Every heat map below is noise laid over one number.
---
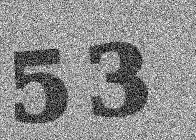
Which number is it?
53
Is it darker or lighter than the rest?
darker
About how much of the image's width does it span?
two thirds
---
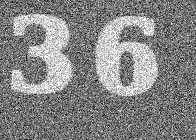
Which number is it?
36
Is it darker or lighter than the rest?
lighter
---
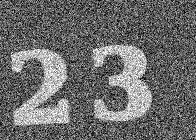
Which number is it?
23
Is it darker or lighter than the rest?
lighter
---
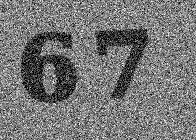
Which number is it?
67
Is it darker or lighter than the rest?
darker
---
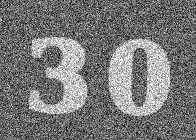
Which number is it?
30
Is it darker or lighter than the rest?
lighter
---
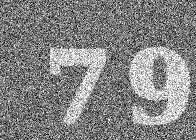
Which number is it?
79
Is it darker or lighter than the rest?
lighter
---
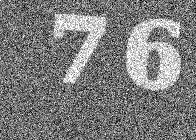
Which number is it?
76
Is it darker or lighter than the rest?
lighter
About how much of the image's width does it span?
two thirds
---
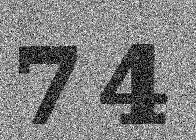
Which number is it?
74
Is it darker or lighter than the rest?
darker
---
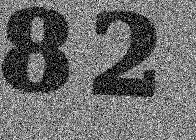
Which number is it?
82
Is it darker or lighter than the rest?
darker
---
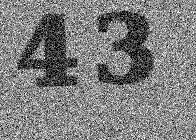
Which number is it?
43
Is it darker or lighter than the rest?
darker
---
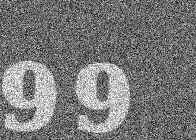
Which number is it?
99
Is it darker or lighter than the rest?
lighter
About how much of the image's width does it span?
two thirds
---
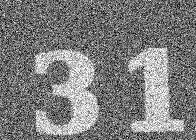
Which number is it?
31
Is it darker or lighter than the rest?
lighter
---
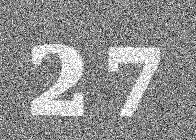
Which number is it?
27
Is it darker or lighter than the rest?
lighter
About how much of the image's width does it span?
two thirds
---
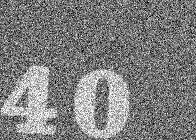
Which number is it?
40
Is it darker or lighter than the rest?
lighter
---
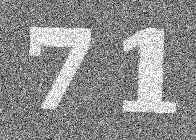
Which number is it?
71
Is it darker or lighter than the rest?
lighter
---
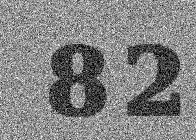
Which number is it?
82
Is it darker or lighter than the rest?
darker
